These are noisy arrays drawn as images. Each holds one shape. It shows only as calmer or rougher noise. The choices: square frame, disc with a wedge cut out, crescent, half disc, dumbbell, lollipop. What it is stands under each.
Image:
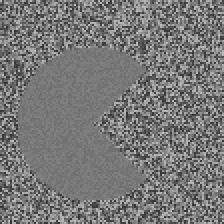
disc with a wedge cut out
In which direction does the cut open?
right
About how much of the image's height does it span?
two thirds
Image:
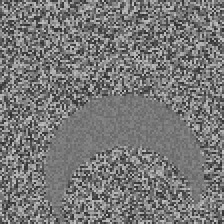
crescent
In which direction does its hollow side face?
down
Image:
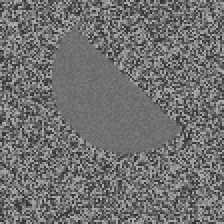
half disc
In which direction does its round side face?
down and left
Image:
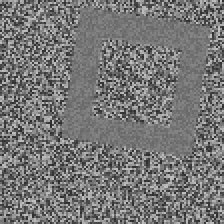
square frame
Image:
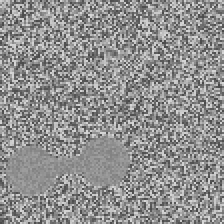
dumbbell
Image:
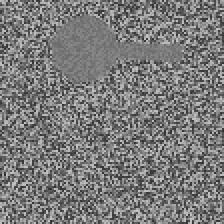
lollipop
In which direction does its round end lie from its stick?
left
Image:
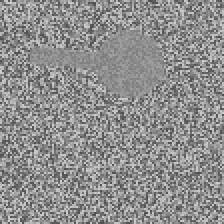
lollipop
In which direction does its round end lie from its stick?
right
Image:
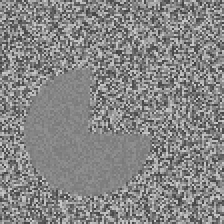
disc with a wedge cut out
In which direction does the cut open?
up and right
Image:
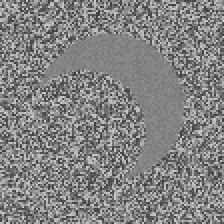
crescent
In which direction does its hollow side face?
down and left
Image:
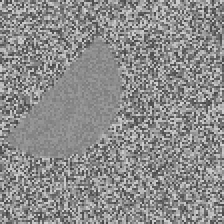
half disc
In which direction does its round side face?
down and right
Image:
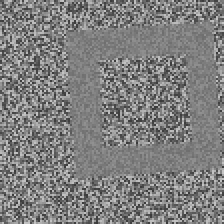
square frame
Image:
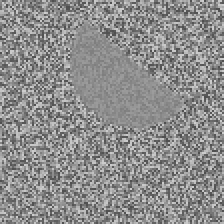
half disc
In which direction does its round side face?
down and left
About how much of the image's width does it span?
half
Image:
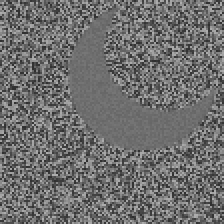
crescent
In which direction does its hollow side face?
up and right
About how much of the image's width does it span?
two thirds
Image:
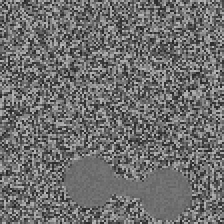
dumbbell
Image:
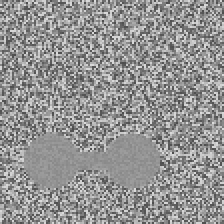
dumbbell
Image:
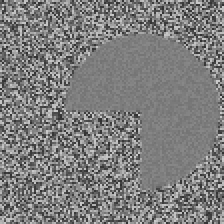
disc with a wedge cut out
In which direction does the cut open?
down and left
